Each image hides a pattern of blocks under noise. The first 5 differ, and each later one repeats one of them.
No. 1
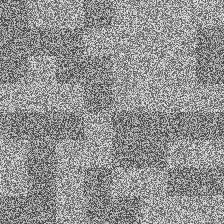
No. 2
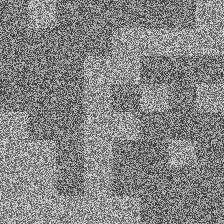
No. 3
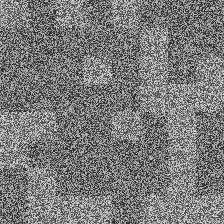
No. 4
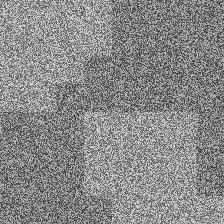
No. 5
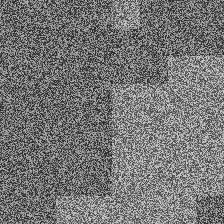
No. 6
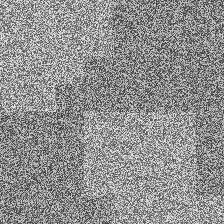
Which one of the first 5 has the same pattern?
4
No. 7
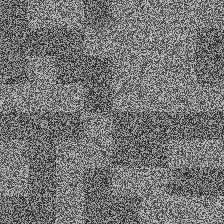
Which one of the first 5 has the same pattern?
1
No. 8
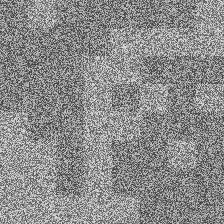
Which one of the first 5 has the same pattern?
2
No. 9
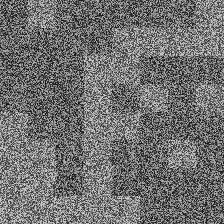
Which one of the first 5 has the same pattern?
2
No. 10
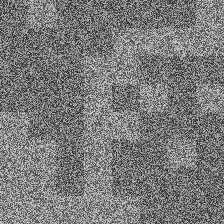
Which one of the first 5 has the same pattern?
2
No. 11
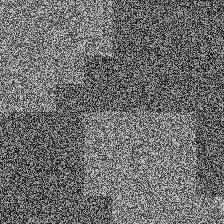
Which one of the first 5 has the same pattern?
4
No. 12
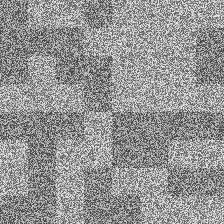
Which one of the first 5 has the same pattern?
1
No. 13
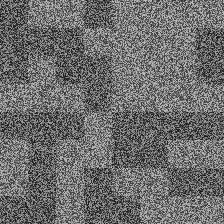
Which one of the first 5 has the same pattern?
1
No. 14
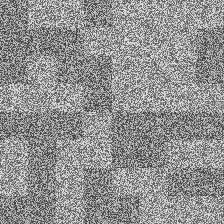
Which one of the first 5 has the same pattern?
1
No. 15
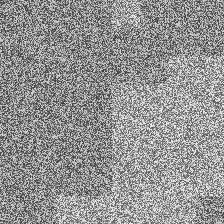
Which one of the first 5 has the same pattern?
5
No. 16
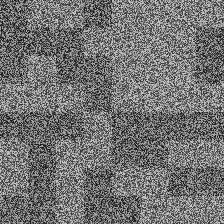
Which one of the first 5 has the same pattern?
1
